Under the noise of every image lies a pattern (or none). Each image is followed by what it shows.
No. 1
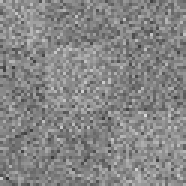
blocks along the diagonal
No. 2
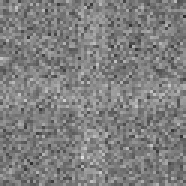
bands of rows crossing bands of columns
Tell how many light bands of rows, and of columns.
1 and 1
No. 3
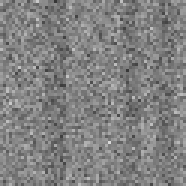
bands of columns
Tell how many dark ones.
3
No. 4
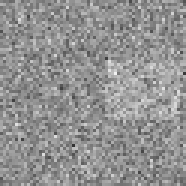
one block
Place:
middle right
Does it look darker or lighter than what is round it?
lighter
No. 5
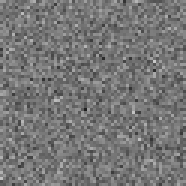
only noise
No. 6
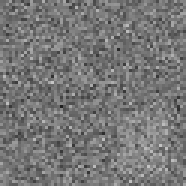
one block
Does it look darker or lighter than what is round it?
lighter
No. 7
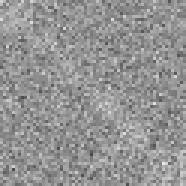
blocks along the diagonal
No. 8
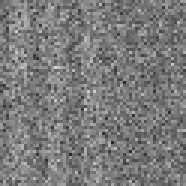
bands of columns
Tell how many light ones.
3
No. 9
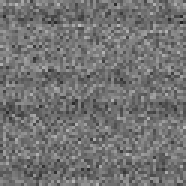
bands of rows
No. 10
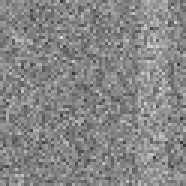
one band of columns
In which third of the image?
right
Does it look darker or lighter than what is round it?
lighter
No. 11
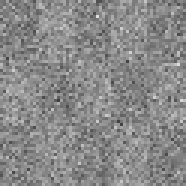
a checkerboard
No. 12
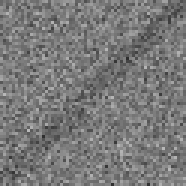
a diagonal band
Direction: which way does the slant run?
bottom left to top right
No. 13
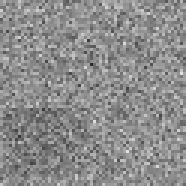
one block
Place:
bottom left
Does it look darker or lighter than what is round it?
darker
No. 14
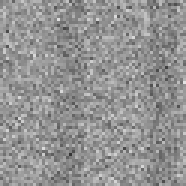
bands of columns
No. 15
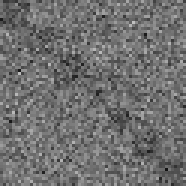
blocks along the diagonal
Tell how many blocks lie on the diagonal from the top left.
7
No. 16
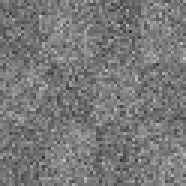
a checkerboard
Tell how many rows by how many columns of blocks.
3 by 4
